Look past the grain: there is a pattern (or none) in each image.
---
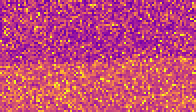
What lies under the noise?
a sharp edge
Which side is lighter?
bottom
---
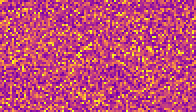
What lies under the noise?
only noise
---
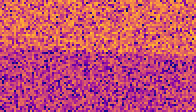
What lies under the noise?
a sharp edge
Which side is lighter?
top
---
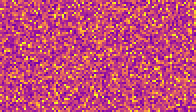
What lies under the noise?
only noise
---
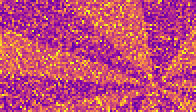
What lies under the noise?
spokes from one point
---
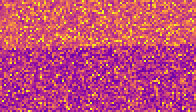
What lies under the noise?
a sharp edge
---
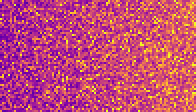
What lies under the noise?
a smooth slope
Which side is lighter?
right
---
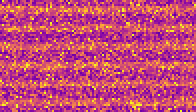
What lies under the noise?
horizontal stripes
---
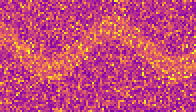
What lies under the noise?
a wavy band
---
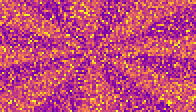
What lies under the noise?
spokes from one point
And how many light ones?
8
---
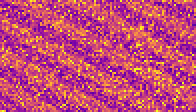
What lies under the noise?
diagonal stripes
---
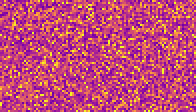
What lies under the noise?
only noise
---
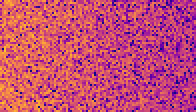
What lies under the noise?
a smooth slope
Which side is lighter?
left
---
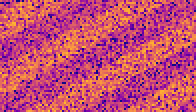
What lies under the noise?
diagonal stripes
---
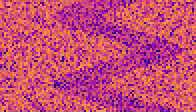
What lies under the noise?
a wavy band
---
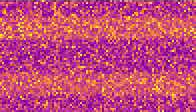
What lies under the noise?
horizontal stripes
